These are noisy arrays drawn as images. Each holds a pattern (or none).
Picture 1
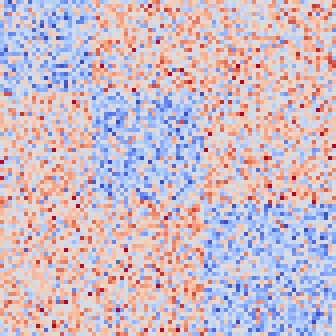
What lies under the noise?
blocks along the diagonal
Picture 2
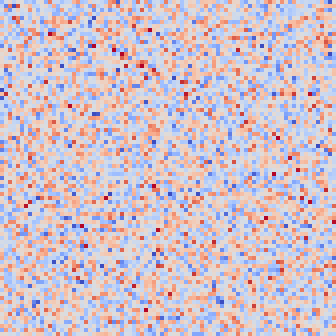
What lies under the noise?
only noise
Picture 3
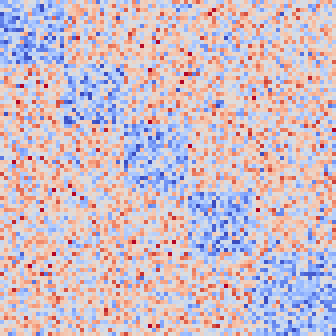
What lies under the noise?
blocks along the diagonal
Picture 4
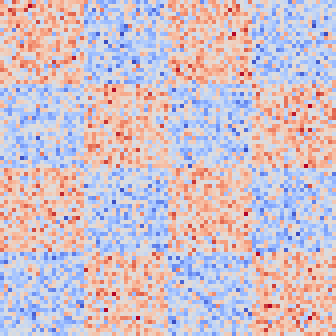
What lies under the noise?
a checkerboard
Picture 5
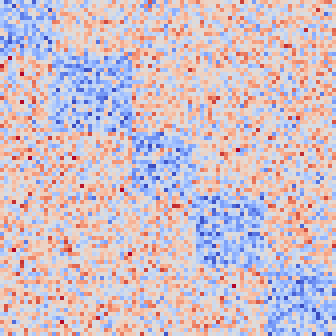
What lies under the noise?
blocks along the diagonal
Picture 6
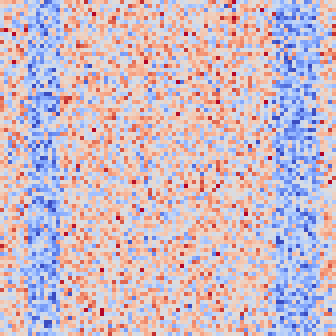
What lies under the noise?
bands of columns
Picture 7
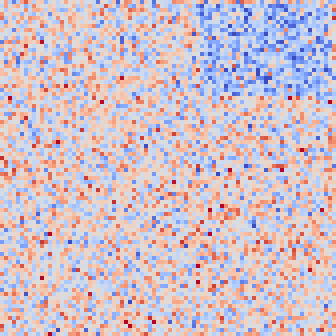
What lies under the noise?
one block
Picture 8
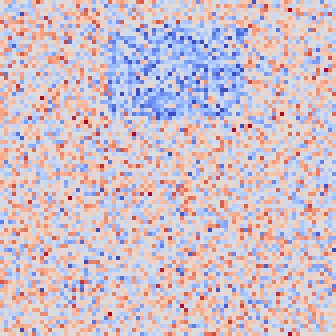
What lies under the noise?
one block
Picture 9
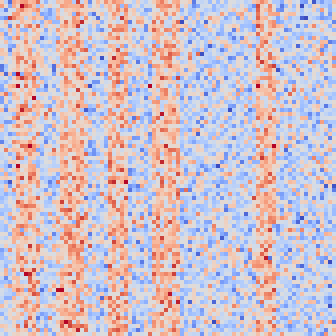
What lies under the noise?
bands of columns
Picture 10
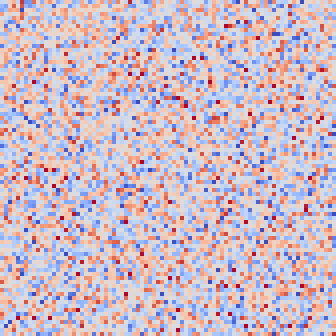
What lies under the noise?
only noise
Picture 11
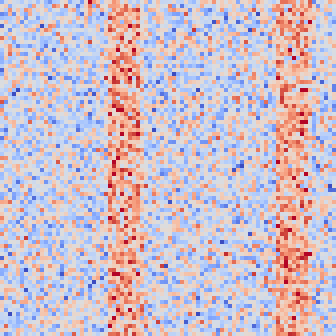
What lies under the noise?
bands of columns
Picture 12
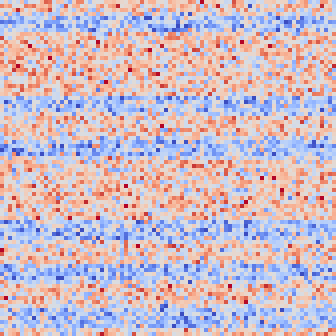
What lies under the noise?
bands of rows
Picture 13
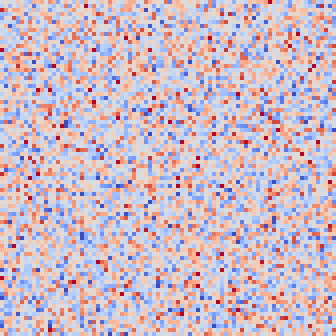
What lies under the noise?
only noise
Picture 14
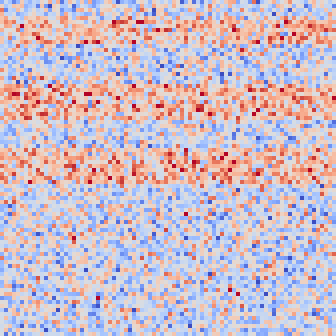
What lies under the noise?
bands of rows
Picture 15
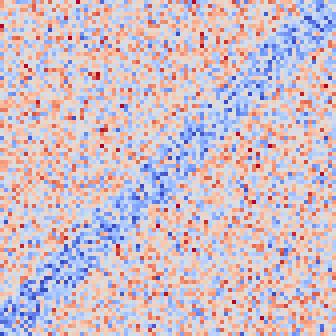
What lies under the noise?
a diagonal band
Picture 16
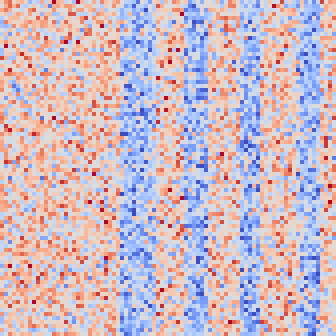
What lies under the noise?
bands of columns
